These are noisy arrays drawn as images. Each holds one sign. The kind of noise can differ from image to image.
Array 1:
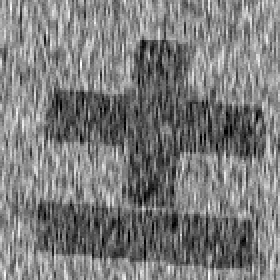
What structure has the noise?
streaked along the columns
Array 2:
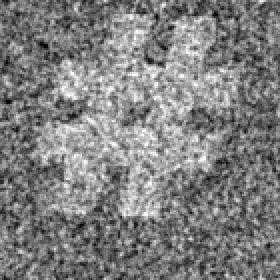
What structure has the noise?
blotchy
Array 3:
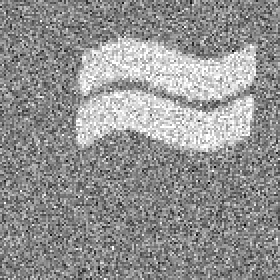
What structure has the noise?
independent entries
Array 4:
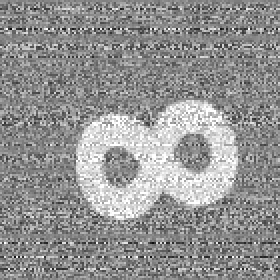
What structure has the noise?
rows of uneven size
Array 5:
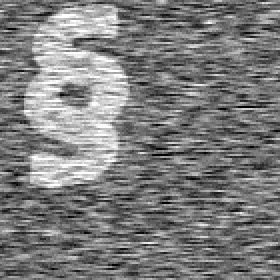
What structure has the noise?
streaked along the rows
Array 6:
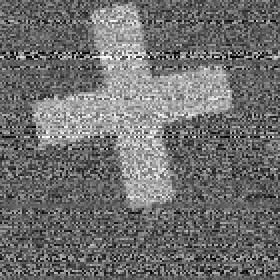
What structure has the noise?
rows of uneven size
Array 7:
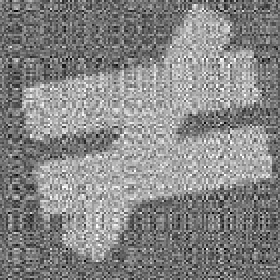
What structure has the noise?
low rank plus noise
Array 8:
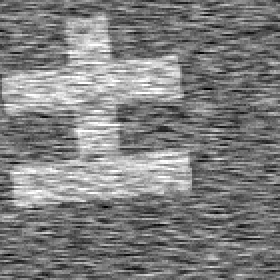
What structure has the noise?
streaked along the rows
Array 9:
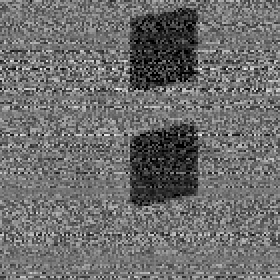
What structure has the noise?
rows of uneven size
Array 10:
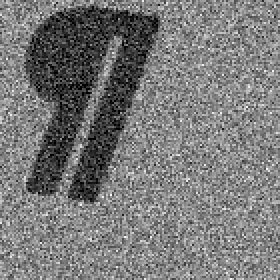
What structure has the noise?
independent entries
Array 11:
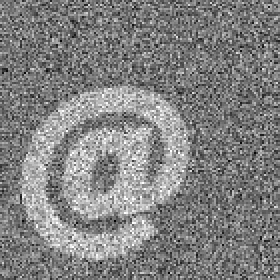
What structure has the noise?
low rank plus noise
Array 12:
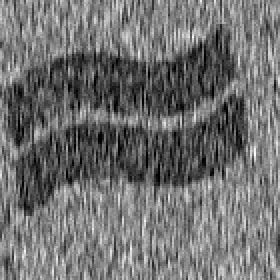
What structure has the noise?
streaked along the columns
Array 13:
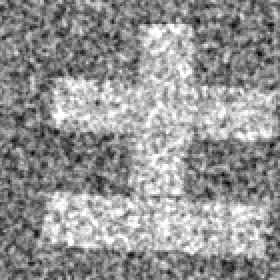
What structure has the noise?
blotchy
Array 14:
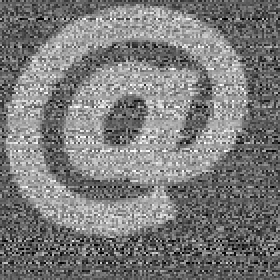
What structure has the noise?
rows of uneven size
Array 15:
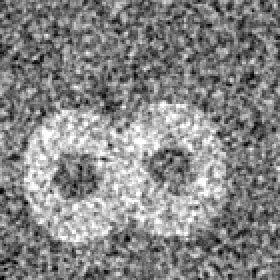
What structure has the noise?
blotchy
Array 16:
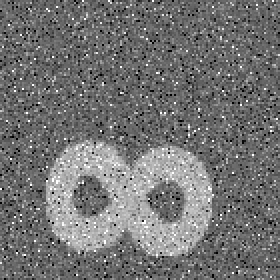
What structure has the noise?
heavy tails
